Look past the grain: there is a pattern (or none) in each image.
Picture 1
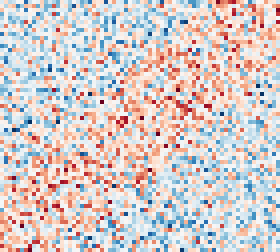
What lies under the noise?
a diagonal band
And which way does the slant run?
bottom left to top right
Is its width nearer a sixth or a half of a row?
a half
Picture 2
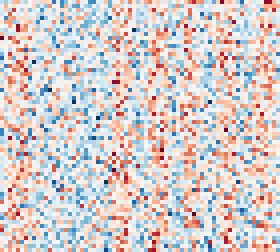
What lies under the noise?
bands of columns
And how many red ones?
6
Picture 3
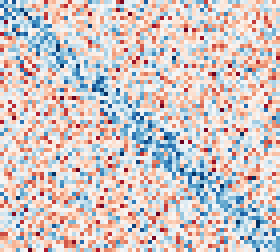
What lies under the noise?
a diagonal band
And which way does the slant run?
top left to bottom right
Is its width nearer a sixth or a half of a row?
a sixth
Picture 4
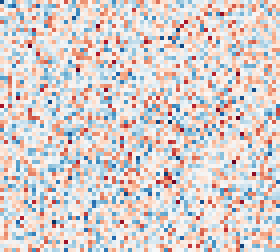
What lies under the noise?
only noise
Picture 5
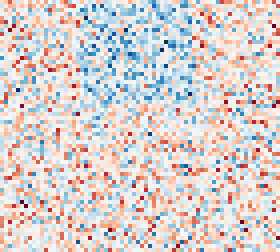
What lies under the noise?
one block
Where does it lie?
top middle
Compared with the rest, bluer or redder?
bluer
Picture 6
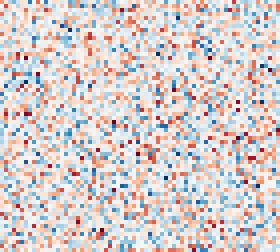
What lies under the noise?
only noise
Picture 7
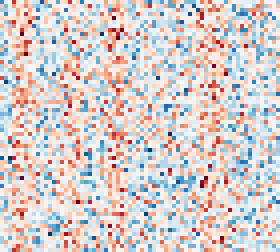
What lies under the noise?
bands of columns
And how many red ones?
4
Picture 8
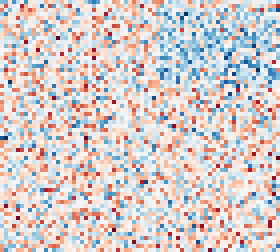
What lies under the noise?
one block
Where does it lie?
top right
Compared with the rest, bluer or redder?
bluer
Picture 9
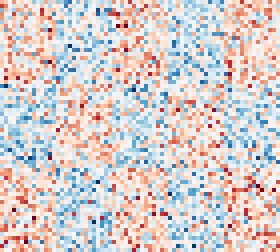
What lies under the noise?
a checkerboard
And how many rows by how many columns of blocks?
3 by 5
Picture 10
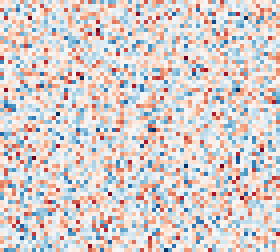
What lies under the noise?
only noise
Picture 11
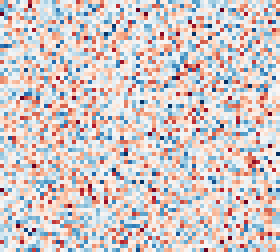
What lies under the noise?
only noise
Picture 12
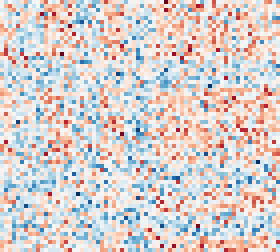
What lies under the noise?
bands of rows crossing bands of columns
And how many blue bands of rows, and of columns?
3 and 3
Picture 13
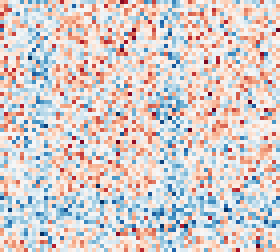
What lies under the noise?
bands of rows crossing bands of columns
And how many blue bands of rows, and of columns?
1 and 2
